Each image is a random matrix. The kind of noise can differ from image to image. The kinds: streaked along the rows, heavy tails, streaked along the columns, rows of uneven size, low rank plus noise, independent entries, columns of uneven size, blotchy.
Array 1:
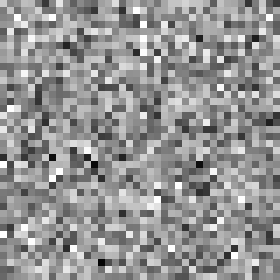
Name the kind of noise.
independent entries
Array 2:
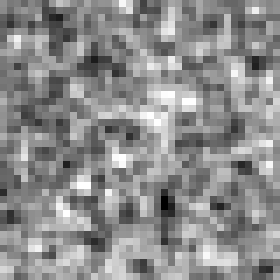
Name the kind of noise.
blotchy
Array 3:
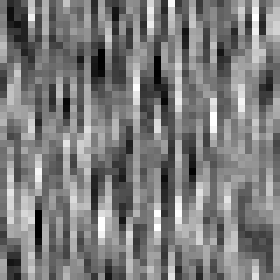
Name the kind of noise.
streaked along the columns
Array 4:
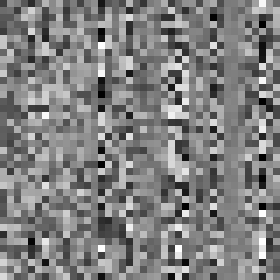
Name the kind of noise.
columns of uneven size
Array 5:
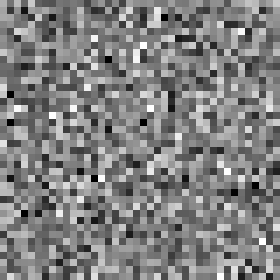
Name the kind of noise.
independent entries
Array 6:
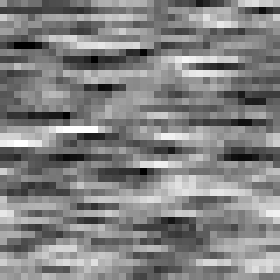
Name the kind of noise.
streaked along the rows
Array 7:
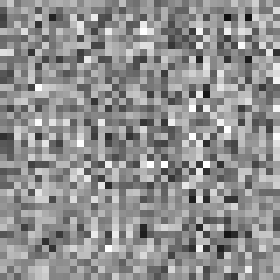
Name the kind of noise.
low rank plus noise
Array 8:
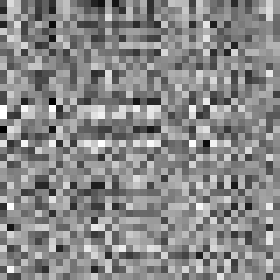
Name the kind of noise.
low rank plus noise
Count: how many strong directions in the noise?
two
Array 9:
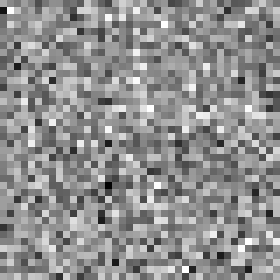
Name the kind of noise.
independent entries
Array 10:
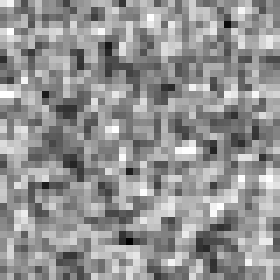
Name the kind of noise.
blotchy
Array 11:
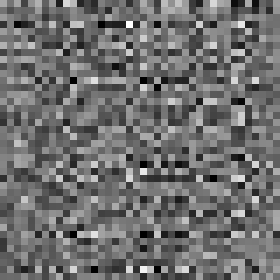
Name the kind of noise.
low rank plus noise
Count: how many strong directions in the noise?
two
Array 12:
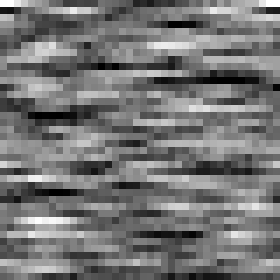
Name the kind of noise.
streaked along the rows
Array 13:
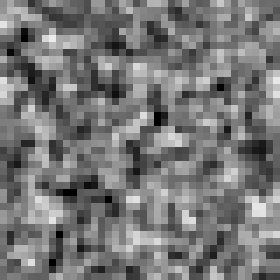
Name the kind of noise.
blotchy
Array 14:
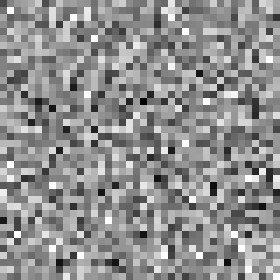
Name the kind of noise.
independent entries
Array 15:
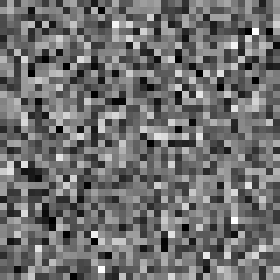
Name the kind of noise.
independent entries
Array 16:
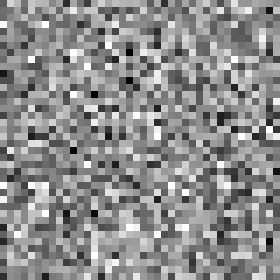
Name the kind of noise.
low rank plus noise
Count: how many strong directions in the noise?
five to eight
